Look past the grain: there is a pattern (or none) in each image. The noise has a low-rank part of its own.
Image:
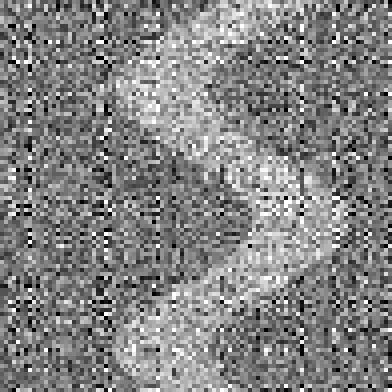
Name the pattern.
a wavy band
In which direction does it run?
top to bottom
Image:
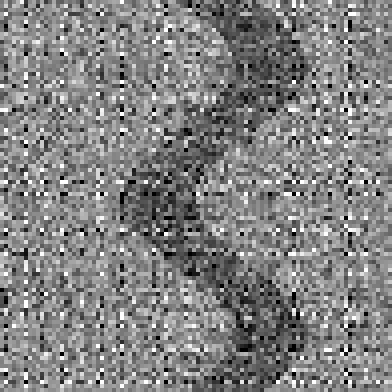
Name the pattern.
a wavy band
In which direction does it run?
top to bottom
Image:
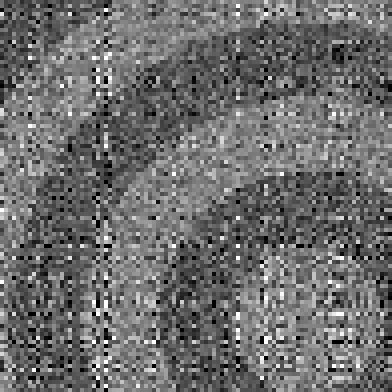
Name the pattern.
rings round one point
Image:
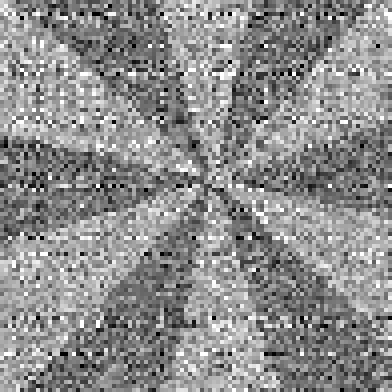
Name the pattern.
spokes from one point
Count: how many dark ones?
6
